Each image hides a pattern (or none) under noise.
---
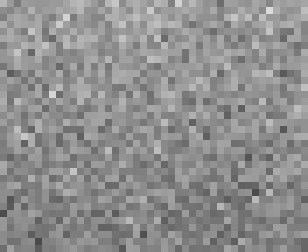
a smooth slope
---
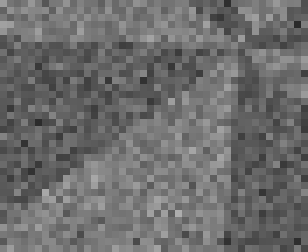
spokes from one point
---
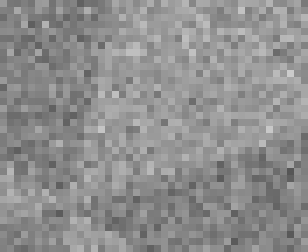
spokes from one point
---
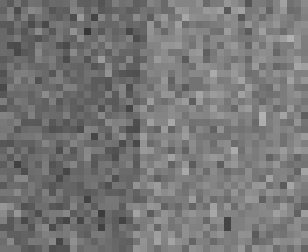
a sharp edge
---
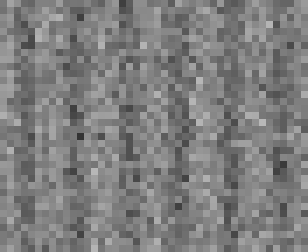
vertical stripes
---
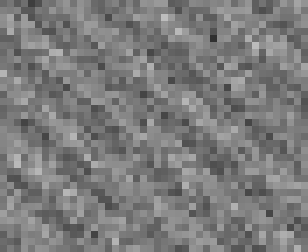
diagonal stripes
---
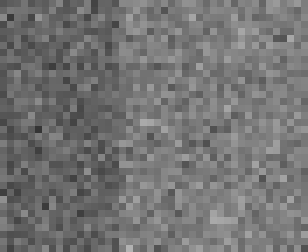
a sharp edge
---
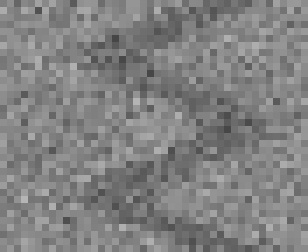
a wavy band
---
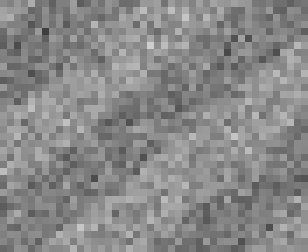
diagonal stripes
